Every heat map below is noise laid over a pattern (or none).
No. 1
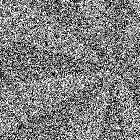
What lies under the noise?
spokes from one point
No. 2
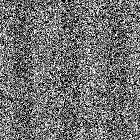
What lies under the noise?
vertical stripes
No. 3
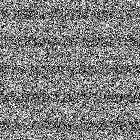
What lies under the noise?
horizontal stripes
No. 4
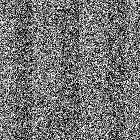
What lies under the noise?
vertical stripes
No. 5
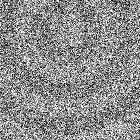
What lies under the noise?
rings round one point
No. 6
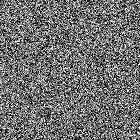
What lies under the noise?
only noise
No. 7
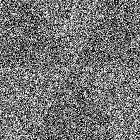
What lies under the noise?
spokes from one point
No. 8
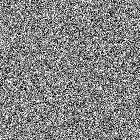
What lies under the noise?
only noise
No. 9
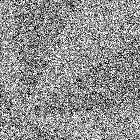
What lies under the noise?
spokes from one point
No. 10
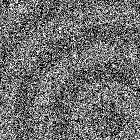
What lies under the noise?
rings round one point
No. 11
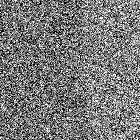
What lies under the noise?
a sharp edge
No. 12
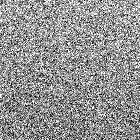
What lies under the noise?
a smooth slope
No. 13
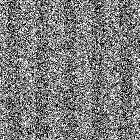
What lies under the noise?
vertical stripes
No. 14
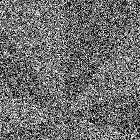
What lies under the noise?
spokes from one point
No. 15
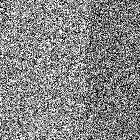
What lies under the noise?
a sharp edge
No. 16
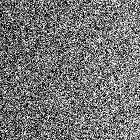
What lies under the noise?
a smooth slope
